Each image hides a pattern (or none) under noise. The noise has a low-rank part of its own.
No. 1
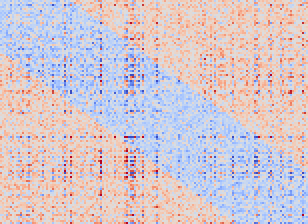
a diagonal band
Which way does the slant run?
top left to bottom right
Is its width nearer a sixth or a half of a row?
a half
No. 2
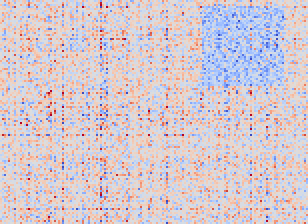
one block
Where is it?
top right
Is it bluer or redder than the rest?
bluer
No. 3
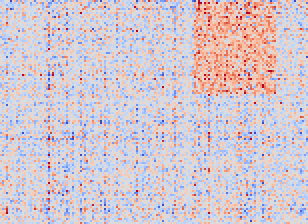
one block
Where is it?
top right
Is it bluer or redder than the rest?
redder
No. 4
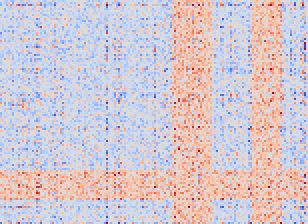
bands of rows crossing bands of columns
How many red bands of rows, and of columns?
1 and 2
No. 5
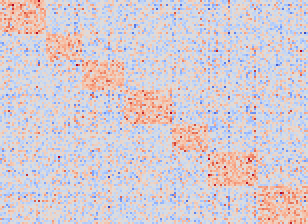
blocks along the diagonal
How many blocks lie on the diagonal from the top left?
7
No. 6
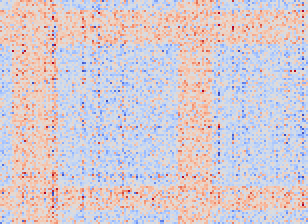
bands of rows crossing bands of columns
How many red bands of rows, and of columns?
2 and 2
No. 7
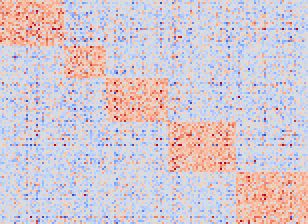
blocks along the diagonal
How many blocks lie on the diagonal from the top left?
5
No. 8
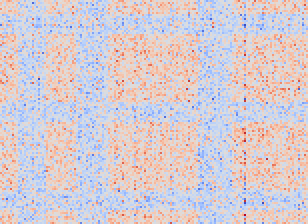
bands of rows crossing bands of columns
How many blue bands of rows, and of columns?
3 and 3
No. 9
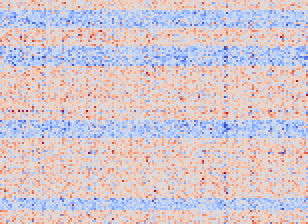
bands of rows
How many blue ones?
4
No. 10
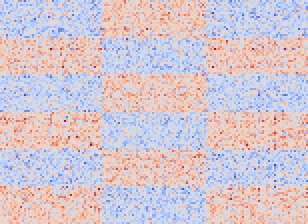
a checkerboard
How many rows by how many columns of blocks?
6 by 3
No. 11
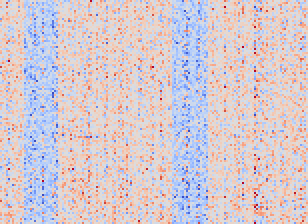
bands of columns
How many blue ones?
2
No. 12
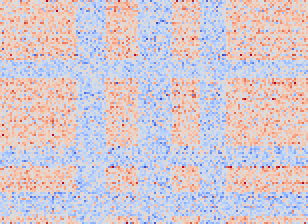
bands of rows crossing bands of columns
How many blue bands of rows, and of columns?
3 and 3
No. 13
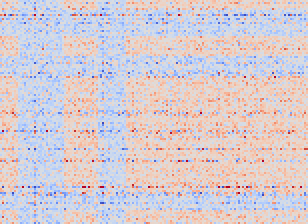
bands of rows crossing bands of columns
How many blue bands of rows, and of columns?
3 and 2
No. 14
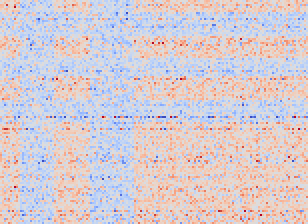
bands of rows crossing bands of columns
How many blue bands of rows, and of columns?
3 and 2
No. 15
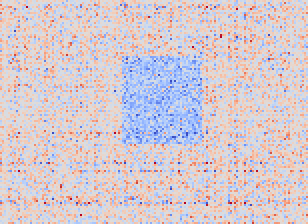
one block
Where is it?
centre
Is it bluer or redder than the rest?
bluer
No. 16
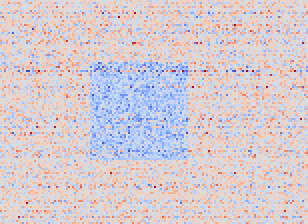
one block
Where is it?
centre
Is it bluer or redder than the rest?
bluer
